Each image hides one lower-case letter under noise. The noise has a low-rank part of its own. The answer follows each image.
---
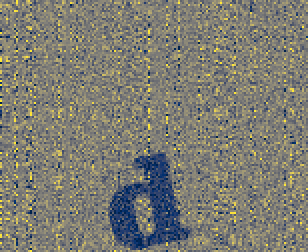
d
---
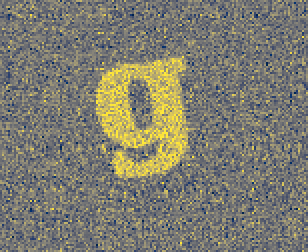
g
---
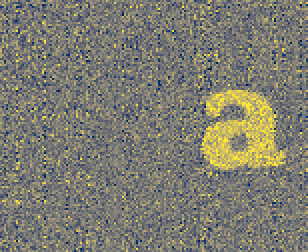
a
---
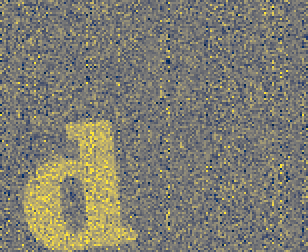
d
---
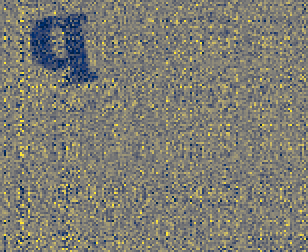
q
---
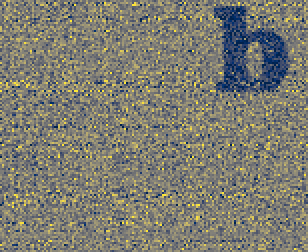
b
